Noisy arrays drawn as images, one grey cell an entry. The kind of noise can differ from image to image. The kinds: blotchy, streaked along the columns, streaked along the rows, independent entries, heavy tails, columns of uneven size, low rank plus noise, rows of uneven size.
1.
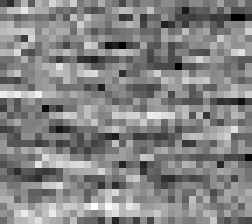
streaked along the rows
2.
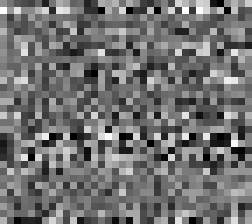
rows of uneven size
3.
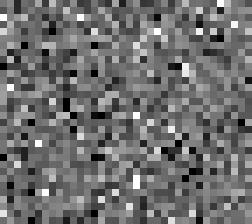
heavy tails
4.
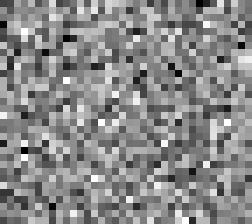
independent entries
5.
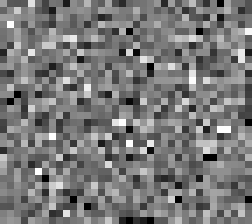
heavy tails
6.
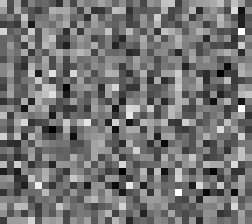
low rank plus noise
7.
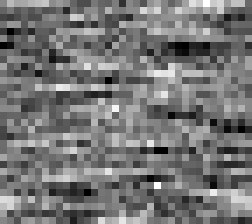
streaked along the rows
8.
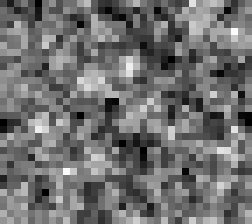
blotchy
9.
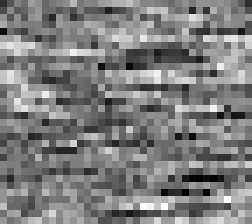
streaked along the rows
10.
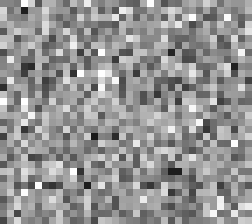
low rank plus noise
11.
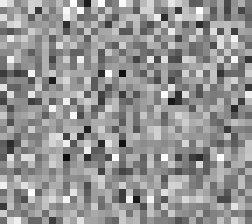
low rank plus noise
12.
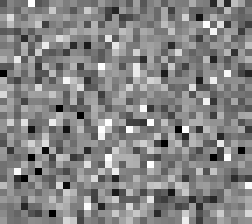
heavy tails
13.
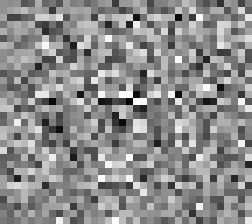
low rank plus noise
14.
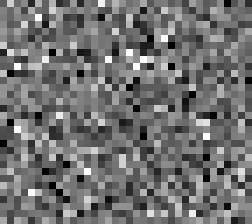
heavy tails
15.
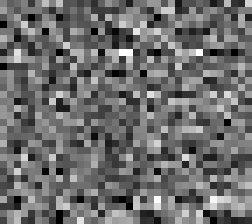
low rank plus noise
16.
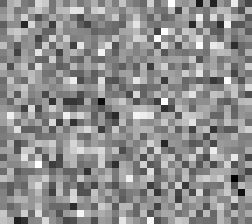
low rank plus noise
